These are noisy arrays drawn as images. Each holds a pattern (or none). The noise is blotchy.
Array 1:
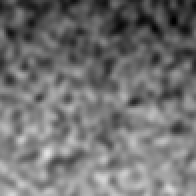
a smooth slope
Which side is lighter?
bottom
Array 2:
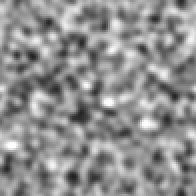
only noise
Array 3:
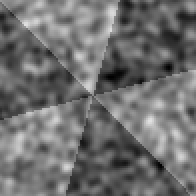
spokes from one point
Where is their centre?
centre
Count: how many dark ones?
3
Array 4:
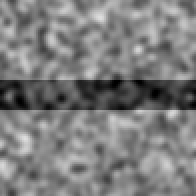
one horizontal stripe
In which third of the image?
middle
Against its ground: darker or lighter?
darker
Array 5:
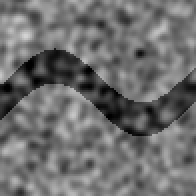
a wavy band
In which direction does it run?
left to right
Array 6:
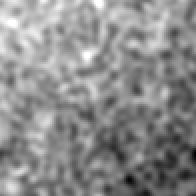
a smooth slope
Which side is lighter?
top left
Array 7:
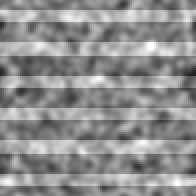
horizontal stripes
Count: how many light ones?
6
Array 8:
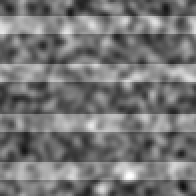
horizontal stripes
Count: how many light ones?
4
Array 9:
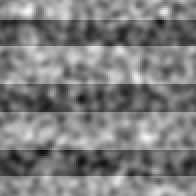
horizontal stripes
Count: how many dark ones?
3
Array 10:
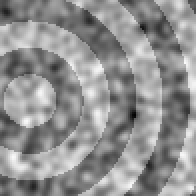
rings round one point
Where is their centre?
middle left
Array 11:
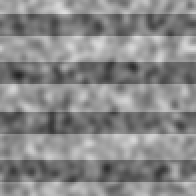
horizontal stripes
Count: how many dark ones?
4
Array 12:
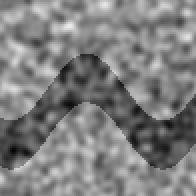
a wavy band
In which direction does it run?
left to right
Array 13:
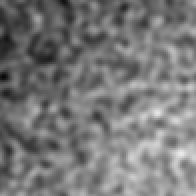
a smooth slope
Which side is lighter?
bottom right
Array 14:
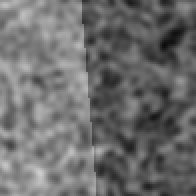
a sharp edge
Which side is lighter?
left
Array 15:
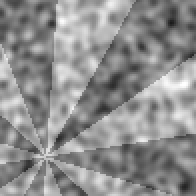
spokes from one point
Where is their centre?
bottom left
